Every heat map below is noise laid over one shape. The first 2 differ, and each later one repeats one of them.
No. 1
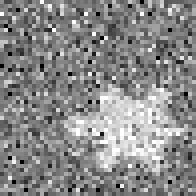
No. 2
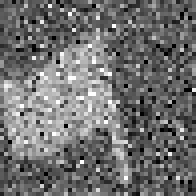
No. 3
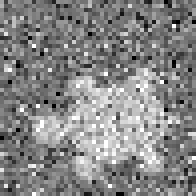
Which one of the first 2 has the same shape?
1
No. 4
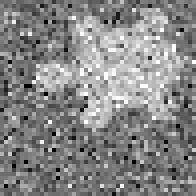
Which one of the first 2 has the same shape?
1
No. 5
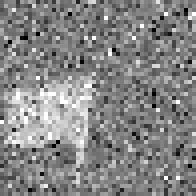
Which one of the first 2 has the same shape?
2
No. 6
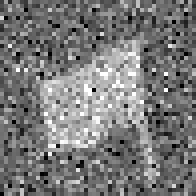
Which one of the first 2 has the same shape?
2
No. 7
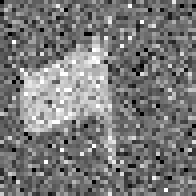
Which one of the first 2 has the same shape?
2
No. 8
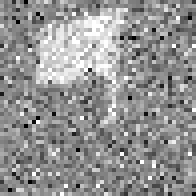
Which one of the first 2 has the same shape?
2
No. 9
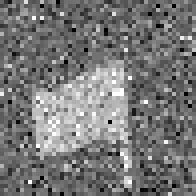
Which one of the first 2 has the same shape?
2
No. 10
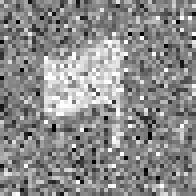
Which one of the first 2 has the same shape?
2
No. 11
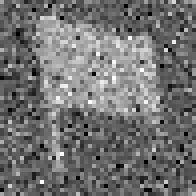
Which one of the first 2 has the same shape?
2
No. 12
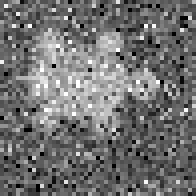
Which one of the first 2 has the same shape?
1
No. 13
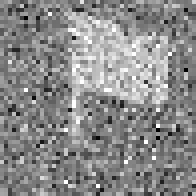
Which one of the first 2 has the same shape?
2
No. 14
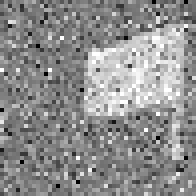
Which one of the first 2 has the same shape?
2
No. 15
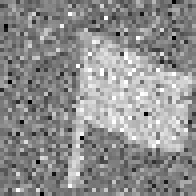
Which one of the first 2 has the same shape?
2
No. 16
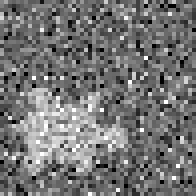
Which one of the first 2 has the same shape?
1
